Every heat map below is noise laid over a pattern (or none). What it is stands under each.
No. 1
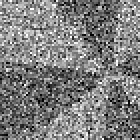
spokes from one point
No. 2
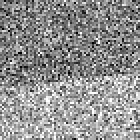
a sharp edge
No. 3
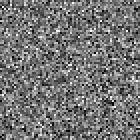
only noise
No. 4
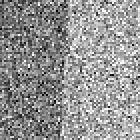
a sharp edge
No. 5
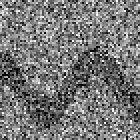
a wavy band
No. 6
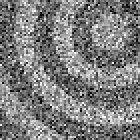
rings round one point
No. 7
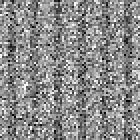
vertical stripes
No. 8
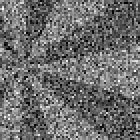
spokes from one point
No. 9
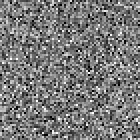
only noise
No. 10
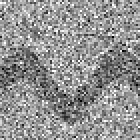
a wavy band
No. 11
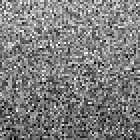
a smooth slope
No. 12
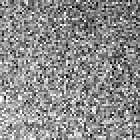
a smooth slope
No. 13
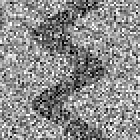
a wavy band
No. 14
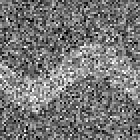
a wavy band
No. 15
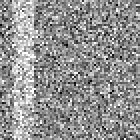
one vertical stripe
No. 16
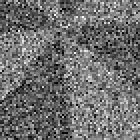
spokes from one point
